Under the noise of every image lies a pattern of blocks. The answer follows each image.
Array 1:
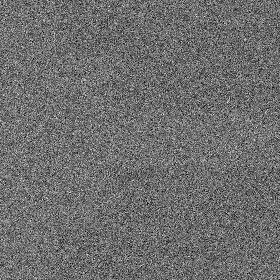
top and bottom mirror each other
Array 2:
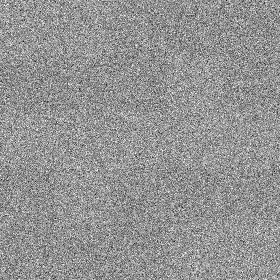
the same after a half turn
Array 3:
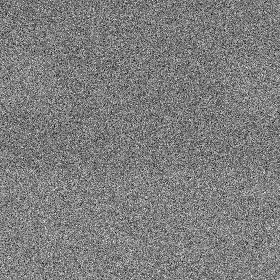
left and right mirror each other
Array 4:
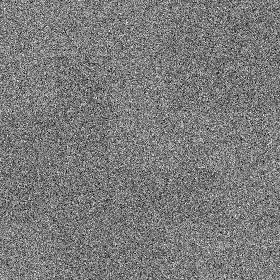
mirrored about the diagonal from the bottom left
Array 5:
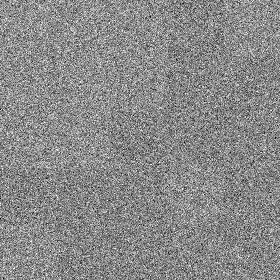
mirrored about the diagonal from the top left
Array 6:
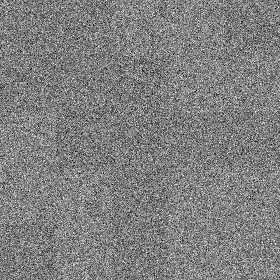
mirrored about the diagonal from the top left
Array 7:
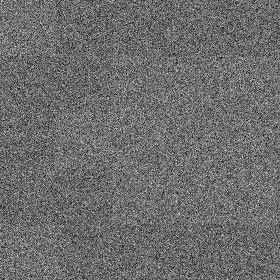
top and bottom mirror each other
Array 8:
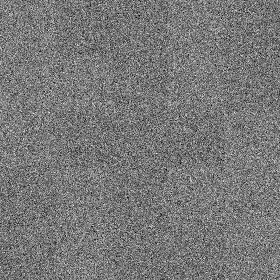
the same after a half turn
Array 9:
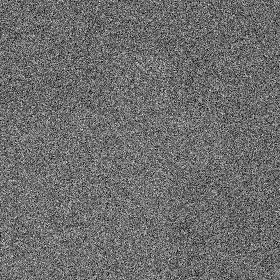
mirrored about the diagonal from the bottom left
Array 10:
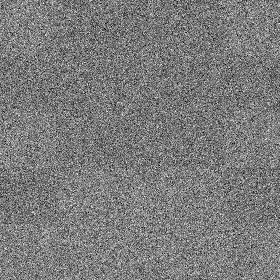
left and right mirror each other
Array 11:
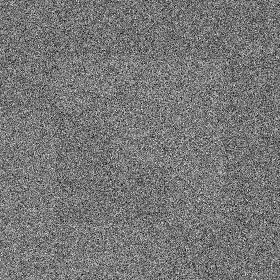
mirrored about the diagonal from the bottom left
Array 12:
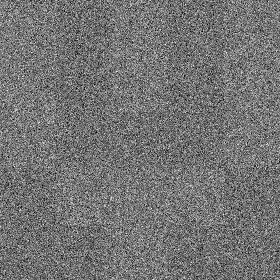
left and right mirror each other
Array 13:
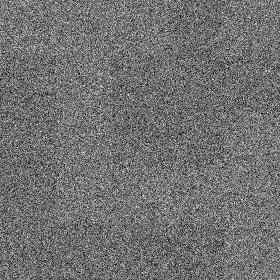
mirrored about the diagonal from the bottom left
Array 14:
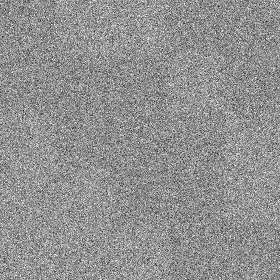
mirrored about the diagonal from the bottom left
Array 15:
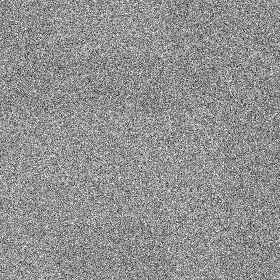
no symmetry
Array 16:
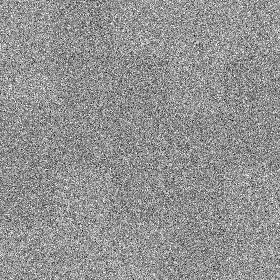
the same after a half turn
